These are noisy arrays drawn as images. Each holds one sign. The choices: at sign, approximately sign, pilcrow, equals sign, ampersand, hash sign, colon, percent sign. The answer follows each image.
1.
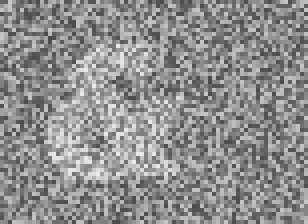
ampersand
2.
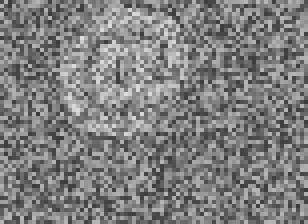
at sign
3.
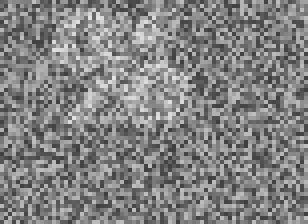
percent sign
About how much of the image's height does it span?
half
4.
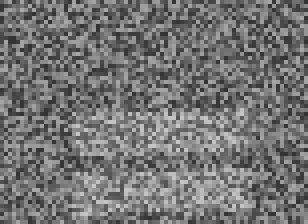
equals sign
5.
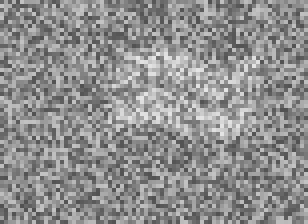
approximately sign
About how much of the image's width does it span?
half
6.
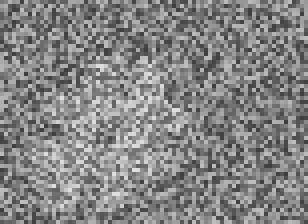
hash sign
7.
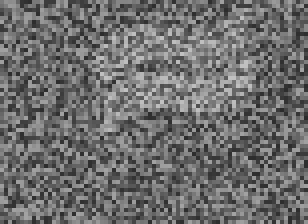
approximately sign
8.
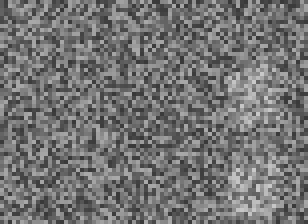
colon
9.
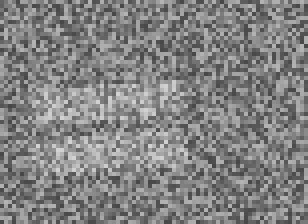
equals sign
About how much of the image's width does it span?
half
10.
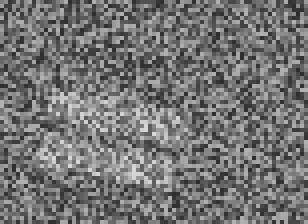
equals sign
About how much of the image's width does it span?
half
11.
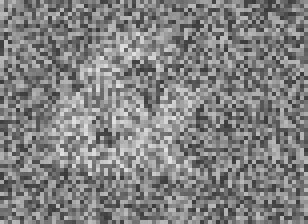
ampersand
